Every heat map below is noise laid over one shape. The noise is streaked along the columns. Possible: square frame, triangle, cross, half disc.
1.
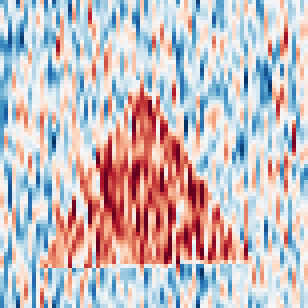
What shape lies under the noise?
triangle
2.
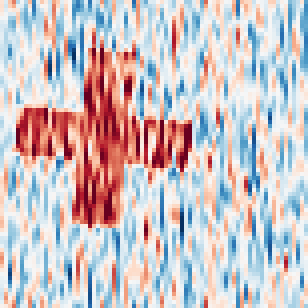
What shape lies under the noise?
cross
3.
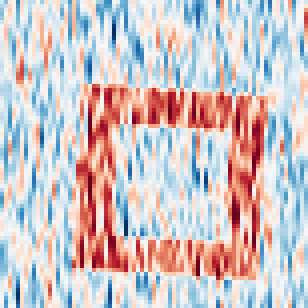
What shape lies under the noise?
square frame
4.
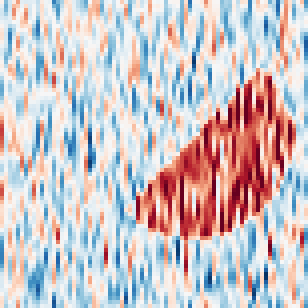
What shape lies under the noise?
half disc
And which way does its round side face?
down and right
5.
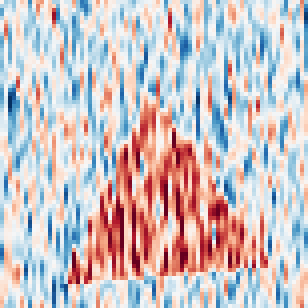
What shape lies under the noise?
triangle
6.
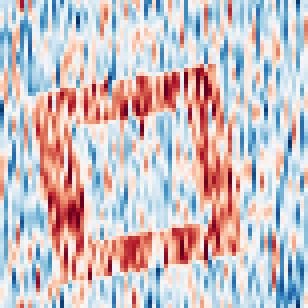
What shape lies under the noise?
square frame
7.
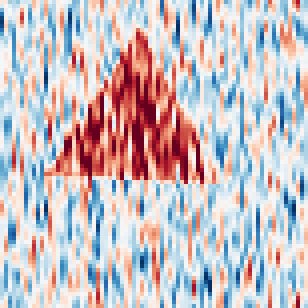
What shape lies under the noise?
triangle
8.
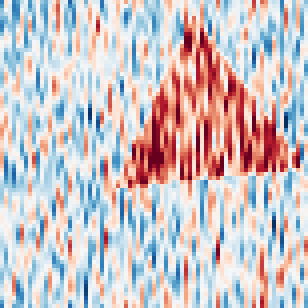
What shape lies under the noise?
triangle
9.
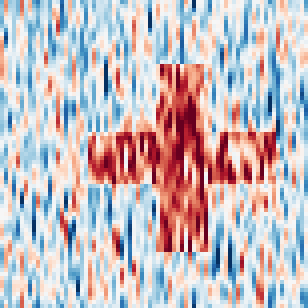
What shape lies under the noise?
cross
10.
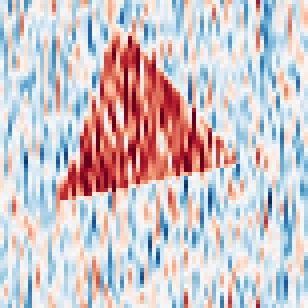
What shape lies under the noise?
triangle
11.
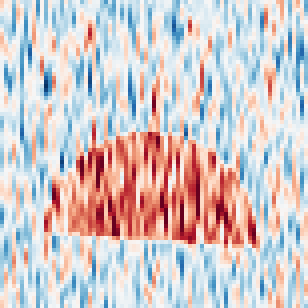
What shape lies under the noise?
half disc
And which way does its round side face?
up
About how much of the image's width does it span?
two thirds
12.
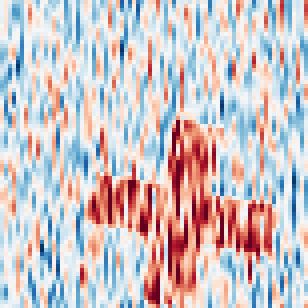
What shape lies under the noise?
cross
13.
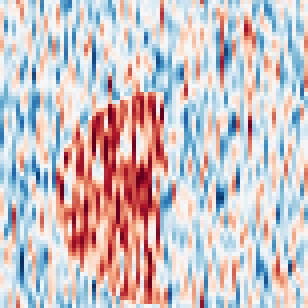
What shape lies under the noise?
half disc
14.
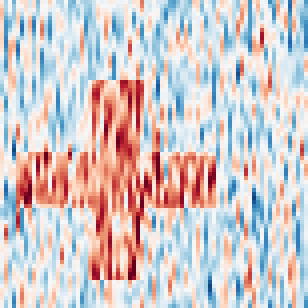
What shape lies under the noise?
cross
